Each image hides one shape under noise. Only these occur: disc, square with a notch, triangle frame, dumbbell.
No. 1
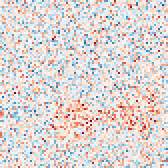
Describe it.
red dumbbell
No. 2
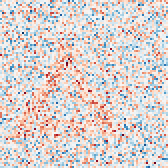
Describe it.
red triangle frame
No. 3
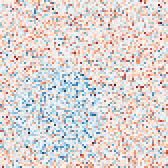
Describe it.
blue disc
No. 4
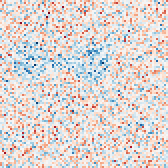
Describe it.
blue dumbbell
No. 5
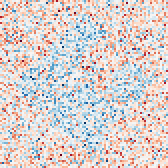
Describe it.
blue square with a notch
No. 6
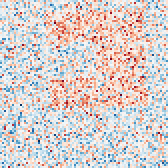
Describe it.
red square with a notch
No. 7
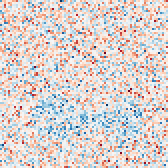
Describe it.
blue dumbbell
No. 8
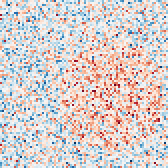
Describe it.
red disc
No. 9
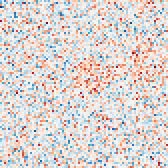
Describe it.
red dumbbell
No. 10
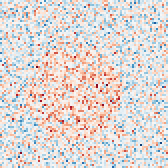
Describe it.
red disc
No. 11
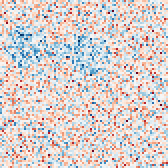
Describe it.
blue dumbbell
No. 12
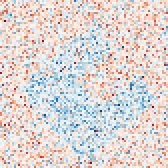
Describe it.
blue square with a notch
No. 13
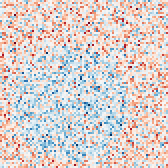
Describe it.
blue disc
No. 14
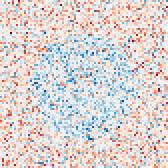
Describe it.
blue disc
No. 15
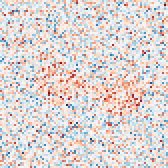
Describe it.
red dumbbell
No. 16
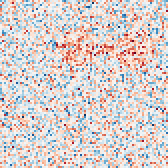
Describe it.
red dumbbell
